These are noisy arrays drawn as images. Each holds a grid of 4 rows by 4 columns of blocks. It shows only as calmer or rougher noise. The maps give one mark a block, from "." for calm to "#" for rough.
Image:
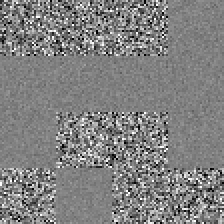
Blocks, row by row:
###.
....
.##.
#.##
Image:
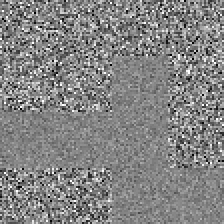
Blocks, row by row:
####
##.#
...#
##..
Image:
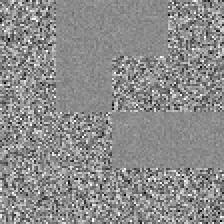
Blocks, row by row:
#..#
#.##
##..
####
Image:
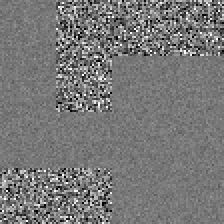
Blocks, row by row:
.###
.#..
....
##..
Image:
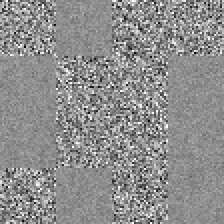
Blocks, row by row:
#.##
.##.
.##.
#.#.
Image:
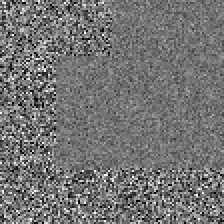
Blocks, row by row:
##..
#...
#...
####
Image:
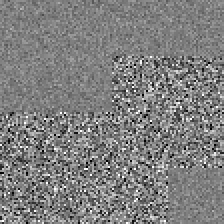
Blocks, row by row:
....
..##
####
###.
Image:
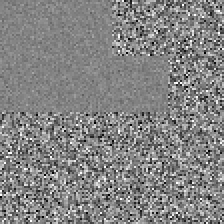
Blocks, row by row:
..##
...#
####
####
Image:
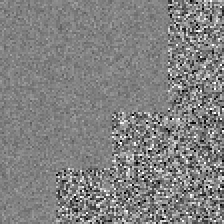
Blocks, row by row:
...#
...#
..##
.###
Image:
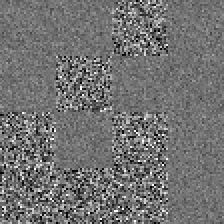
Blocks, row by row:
..#.
.#..
#.#.
###.
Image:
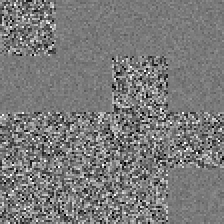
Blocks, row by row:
#...
..#.
####
###.
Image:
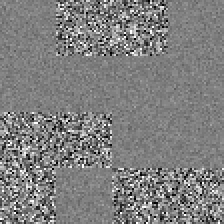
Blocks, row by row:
.##.
....
##..
#.##
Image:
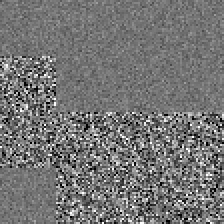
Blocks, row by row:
....
#...
####
.###
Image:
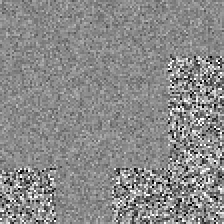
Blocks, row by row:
....
...#
...#
#.##
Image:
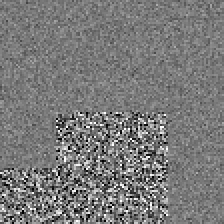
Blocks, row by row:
....
....
.##.
###.
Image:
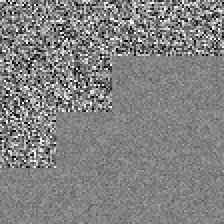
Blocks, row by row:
####
##..
#...
....
